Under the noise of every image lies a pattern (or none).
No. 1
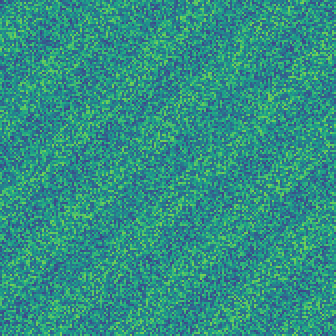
diagonal stripes
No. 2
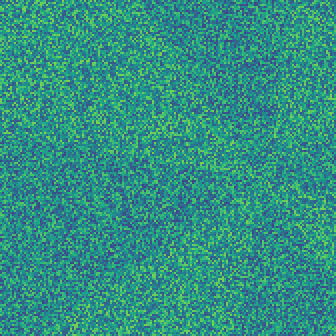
spokes from one point
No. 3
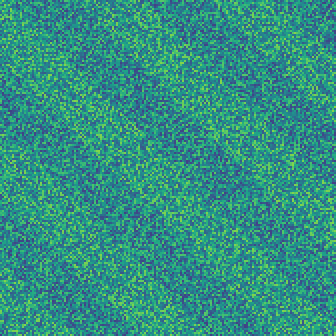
diagonal stripes
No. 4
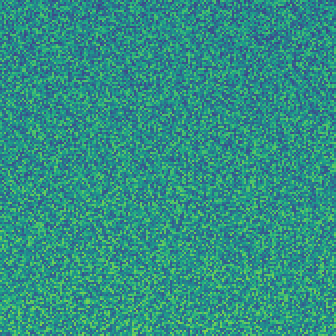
a smooth slope
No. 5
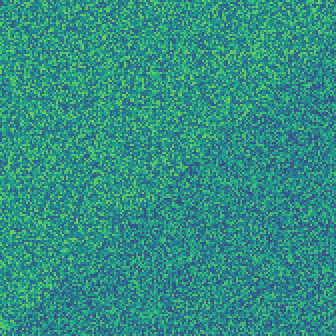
a sharp edge
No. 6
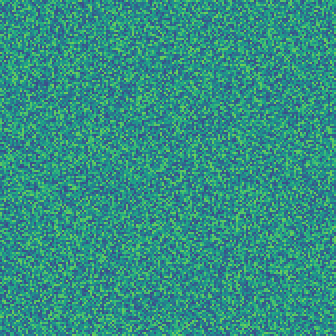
only noise
